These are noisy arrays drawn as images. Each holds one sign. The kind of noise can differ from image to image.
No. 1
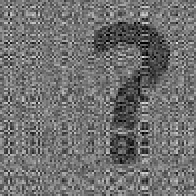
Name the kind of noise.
low rank plus noise
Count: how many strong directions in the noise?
one
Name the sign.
question mark
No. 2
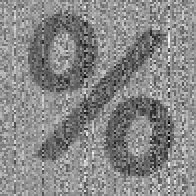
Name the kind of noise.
columns of uneven size
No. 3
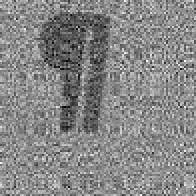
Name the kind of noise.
low rank plus noise
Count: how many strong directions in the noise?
three or four
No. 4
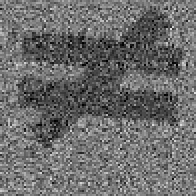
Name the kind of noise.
low rank plus noise
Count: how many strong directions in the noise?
five to eight
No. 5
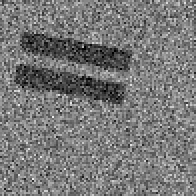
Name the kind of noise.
independent entries
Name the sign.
equals sign
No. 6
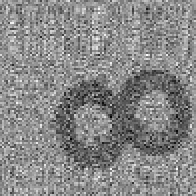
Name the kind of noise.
low rank plus noise
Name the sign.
infinity sign
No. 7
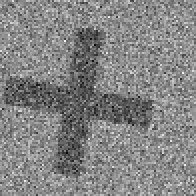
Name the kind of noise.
independent entries
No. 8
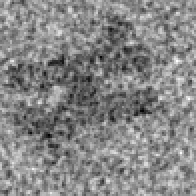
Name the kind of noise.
blotchy
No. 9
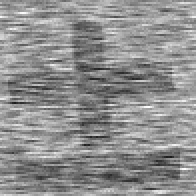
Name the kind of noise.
streaked along the rows
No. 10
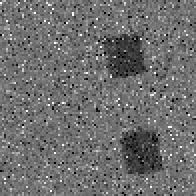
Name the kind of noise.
heavy tails
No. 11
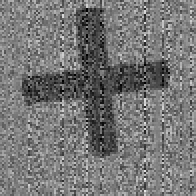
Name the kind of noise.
columns of uneven size
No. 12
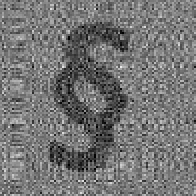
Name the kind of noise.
low rank plus noise
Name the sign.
section sign
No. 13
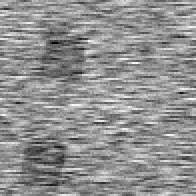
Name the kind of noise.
streaked along the rows
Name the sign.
colon
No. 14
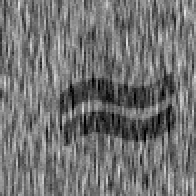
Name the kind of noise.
streaked along the columns
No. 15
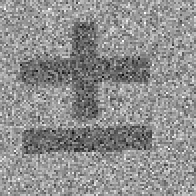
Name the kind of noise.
independent entries
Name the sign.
plus-minus sign
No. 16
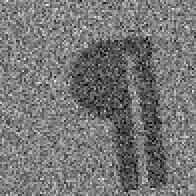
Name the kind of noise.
independent entries
